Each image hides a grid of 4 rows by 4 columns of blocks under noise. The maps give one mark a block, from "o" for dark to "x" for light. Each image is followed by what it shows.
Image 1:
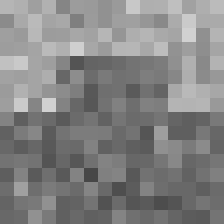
x x x x
x o o x
o o o o
o o o o
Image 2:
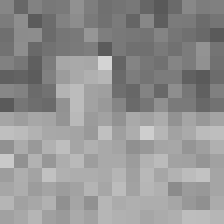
o o o o
o x o o
x x x x
x x x x
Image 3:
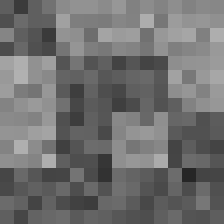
o x x x
x o o x
x o x o
o o o o
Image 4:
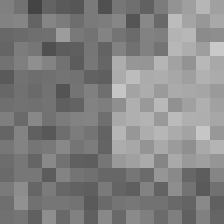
o o o x
o o x x
o o x x
o o o o
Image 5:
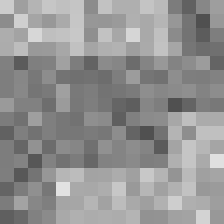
x x x o
o o o o
o o o x
o x x x
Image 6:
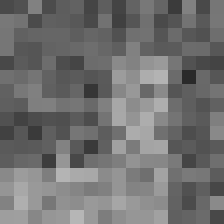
o o o o
o o x o
o o x o
x x x o
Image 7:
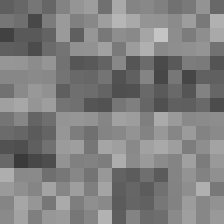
o x x x
x o o o
o x x x
x x o x
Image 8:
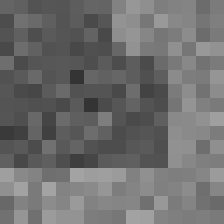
o o x x
o o o x
o o o x
x x x x
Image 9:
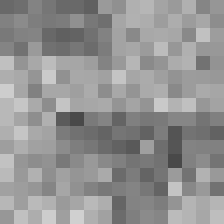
o o x x
x x x x
x o o o
x x o x
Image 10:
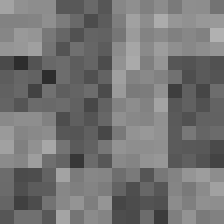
x o x x
o o x o
x o x o
o x o x
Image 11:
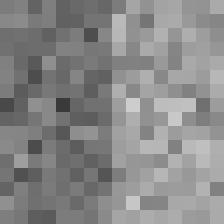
o o x x
o o x x
o o x x
o o x x
